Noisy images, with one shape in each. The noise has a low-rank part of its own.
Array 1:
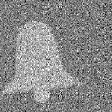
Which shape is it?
bell
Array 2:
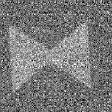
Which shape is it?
bow tie
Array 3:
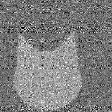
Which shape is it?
cat's head
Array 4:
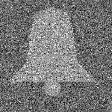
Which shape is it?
bell
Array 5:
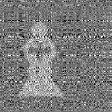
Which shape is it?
chess bishop
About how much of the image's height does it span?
two thirds
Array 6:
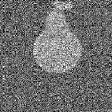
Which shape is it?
pear
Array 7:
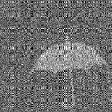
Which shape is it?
umbrella
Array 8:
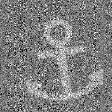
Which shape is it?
anchor
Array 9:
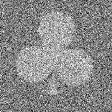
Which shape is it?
club
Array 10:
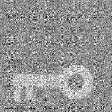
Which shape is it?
key
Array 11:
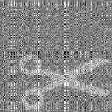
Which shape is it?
pair of scissors
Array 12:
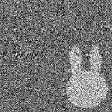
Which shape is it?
rabbit's head
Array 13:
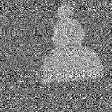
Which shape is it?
chess pawn
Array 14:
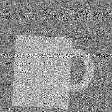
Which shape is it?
cup
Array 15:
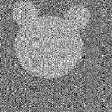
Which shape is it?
bear's head
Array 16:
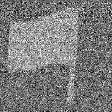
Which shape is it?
flag
